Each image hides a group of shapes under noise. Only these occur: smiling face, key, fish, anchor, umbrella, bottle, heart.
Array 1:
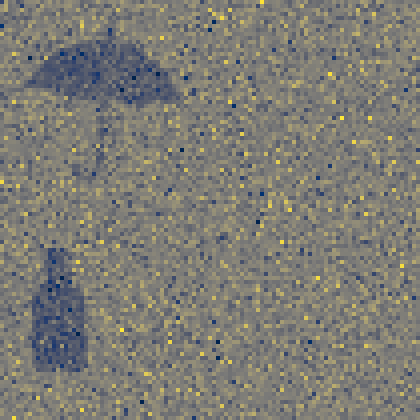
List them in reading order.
top left: umbrella; bottom left: bottle
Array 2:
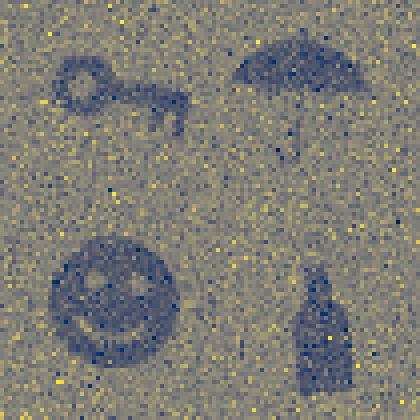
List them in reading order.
top left: key; top right: umbrella; bottom left: smiling face; bottom right: bottle
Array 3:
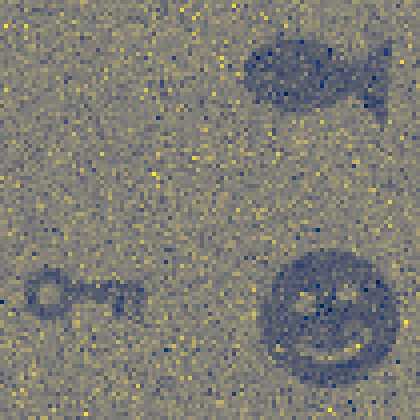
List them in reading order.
top right: fish; bottom left: key; bottom right: smiling face
